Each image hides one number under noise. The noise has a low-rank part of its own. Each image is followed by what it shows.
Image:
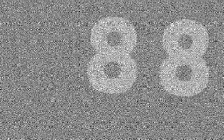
88
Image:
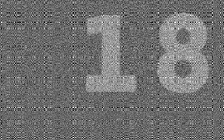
18
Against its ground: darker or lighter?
lighter
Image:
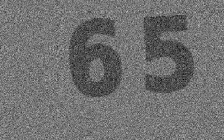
65
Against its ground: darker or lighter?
darker
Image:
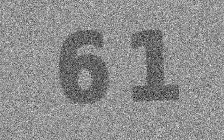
61
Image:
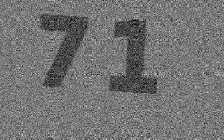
71
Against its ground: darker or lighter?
darker
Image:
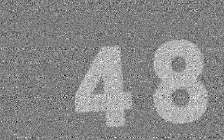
48
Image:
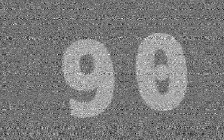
90
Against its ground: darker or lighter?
lighter
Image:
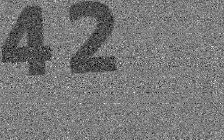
42
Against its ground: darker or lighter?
darker
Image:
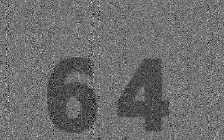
64
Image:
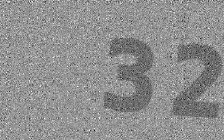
32
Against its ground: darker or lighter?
darker
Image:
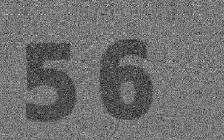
56
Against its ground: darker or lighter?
darker
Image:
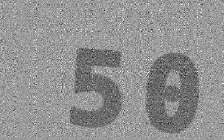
50
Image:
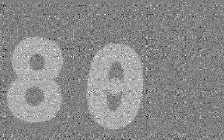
80
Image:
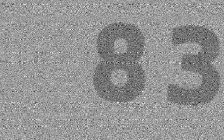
83
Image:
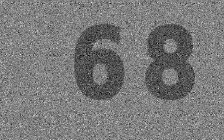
68
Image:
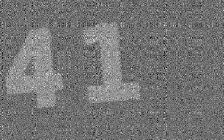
41
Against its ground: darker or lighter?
lighter
